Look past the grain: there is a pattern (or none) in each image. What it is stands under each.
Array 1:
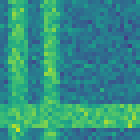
bands of rows crossing bands of columns
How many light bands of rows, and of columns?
1 and 2
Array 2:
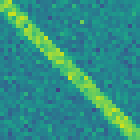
a diagonal band
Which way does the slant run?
top left to bottom right
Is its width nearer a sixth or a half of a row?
a sixth
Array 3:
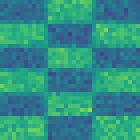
a checkerboard
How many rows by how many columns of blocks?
6 by 3
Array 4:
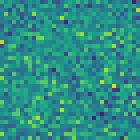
only noise
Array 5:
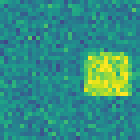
one block
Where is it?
middle right
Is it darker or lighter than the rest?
lighter
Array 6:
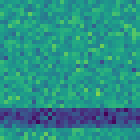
one band of rows
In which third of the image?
bottom
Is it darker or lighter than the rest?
darker
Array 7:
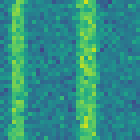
bands of columns
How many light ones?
2
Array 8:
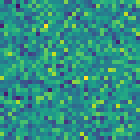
only noise
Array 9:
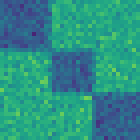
blocks along the diagonal
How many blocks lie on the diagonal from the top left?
3
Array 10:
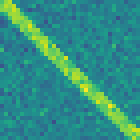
a diagonal band
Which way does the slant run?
top left to bottom right
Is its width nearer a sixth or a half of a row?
a sixth
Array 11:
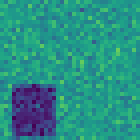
one block
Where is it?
bottom left
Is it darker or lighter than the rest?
darker
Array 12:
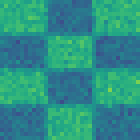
a checkerboard
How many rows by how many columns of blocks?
4 by 3
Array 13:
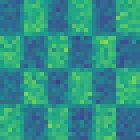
a checkerboard
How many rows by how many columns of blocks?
4 by 6
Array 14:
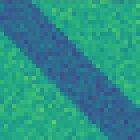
a diagonal band
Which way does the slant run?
top left to bottom right
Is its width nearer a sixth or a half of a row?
a half
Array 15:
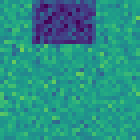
one block
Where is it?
top middle
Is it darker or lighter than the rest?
darker
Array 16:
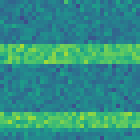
bands of rows
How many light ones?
2
